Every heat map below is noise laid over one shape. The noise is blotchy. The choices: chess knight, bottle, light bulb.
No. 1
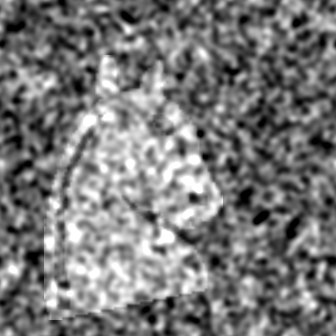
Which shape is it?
chess knight
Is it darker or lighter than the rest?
lighter
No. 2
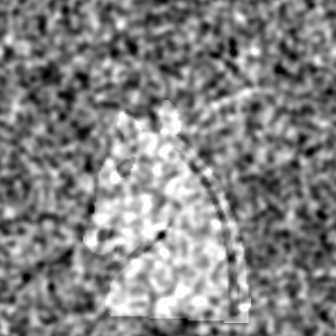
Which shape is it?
chess knight
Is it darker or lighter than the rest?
lighter
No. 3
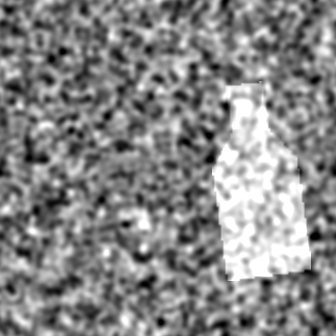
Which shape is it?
bottle
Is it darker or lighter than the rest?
lighter
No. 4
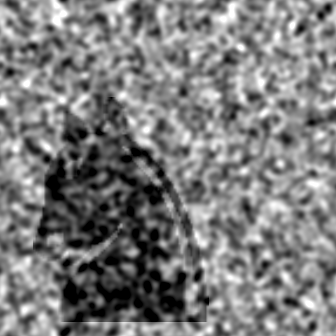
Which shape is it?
chess knight
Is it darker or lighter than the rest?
darker
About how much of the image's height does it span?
two thirds
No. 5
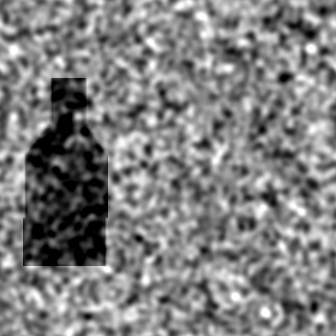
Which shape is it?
bottle
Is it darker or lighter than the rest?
darker
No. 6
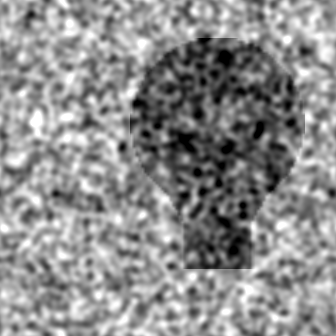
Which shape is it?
light bulb
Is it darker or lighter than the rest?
darker
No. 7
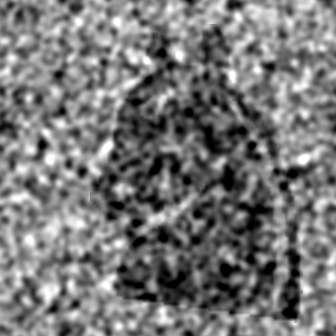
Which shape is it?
chess knight
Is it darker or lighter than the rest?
darker
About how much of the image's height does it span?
nearly all
